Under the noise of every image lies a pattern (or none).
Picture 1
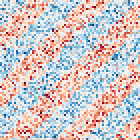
diagonal stripes
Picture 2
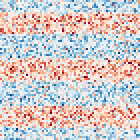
horizontal stripes
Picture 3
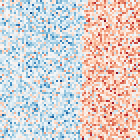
a sharp edge
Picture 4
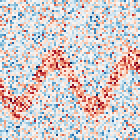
a wavy band
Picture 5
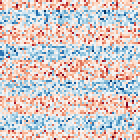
horizontal stripes
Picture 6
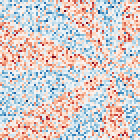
spokes from one point
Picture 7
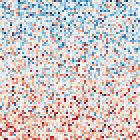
a smooth slope
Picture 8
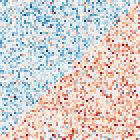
a sharp edge
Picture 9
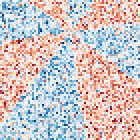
spokes from one point
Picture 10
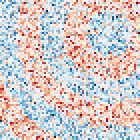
rings round one point
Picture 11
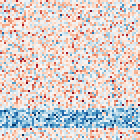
one horizontal stripe
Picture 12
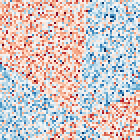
spokes from one point
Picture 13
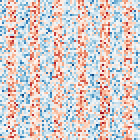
vertical stripes
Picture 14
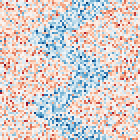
a wavy band
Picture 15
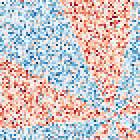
spokes from one point
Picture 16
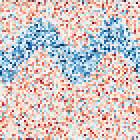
a wavy band
